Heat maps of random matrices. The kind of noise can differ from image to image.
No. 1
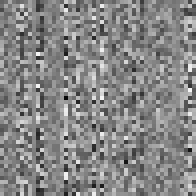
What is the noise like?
columns of uneven size
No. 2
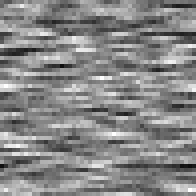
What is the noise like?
streaked along the rows
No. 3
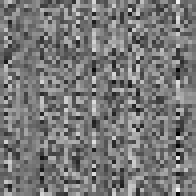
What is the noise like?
columns of uneven size
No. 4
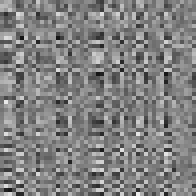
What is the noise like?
low rank plus noise
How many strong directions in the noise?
one
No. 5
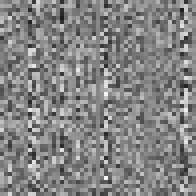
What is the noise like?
columns of uneven size
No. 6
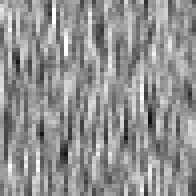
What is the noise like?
streaked along the columns
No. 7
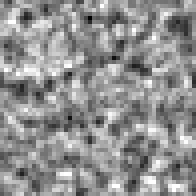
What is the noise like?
blotchy
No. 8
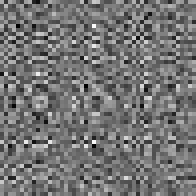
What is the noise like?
low rank plus noise
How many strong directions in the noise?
one
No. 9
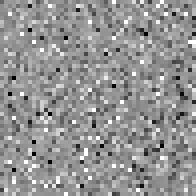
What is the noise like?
heavy tails
